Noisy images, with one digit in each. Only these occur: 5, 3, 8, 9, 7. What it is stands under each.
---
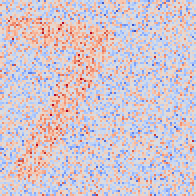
7
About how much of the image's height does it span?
nearly all
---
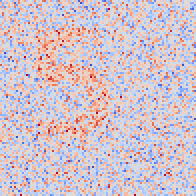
5
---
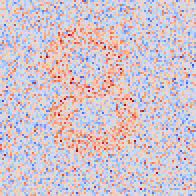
8
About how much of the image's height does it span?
two thirds
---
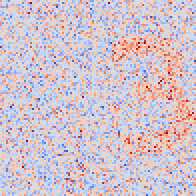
3
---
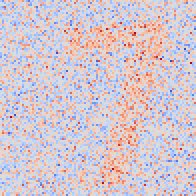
7
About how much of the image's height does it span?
nearly all
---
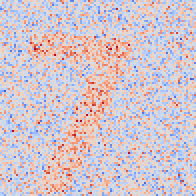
7
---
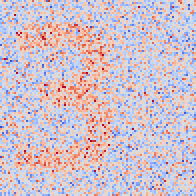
3
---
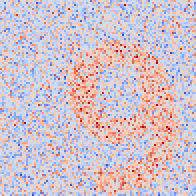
9
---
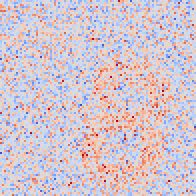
8
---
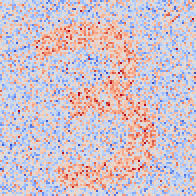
3
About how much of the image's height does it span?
nearly all
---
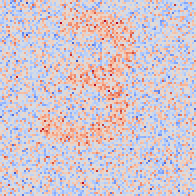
3
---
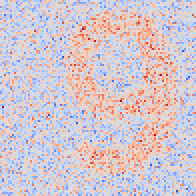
9
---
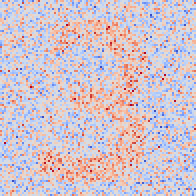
3
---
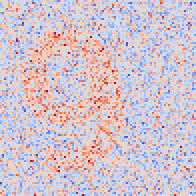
9
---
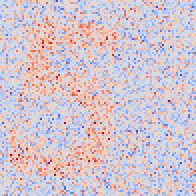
5
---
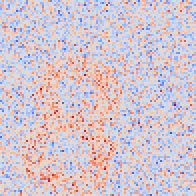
8
